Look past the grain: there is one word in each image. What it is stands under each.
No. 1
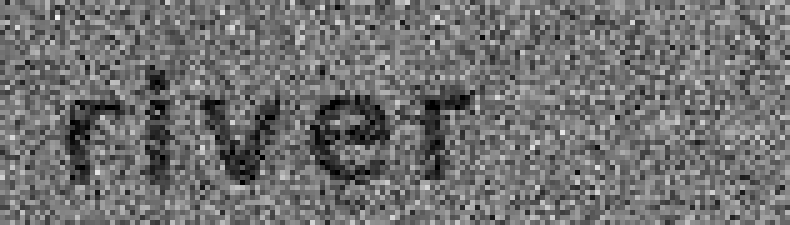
river
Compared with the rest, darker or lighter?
darker
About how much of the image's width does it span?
half
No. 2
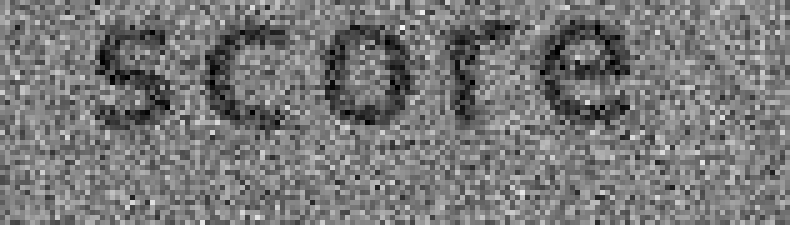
score
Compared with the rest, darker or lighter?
darker
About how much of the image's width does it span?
two thirds
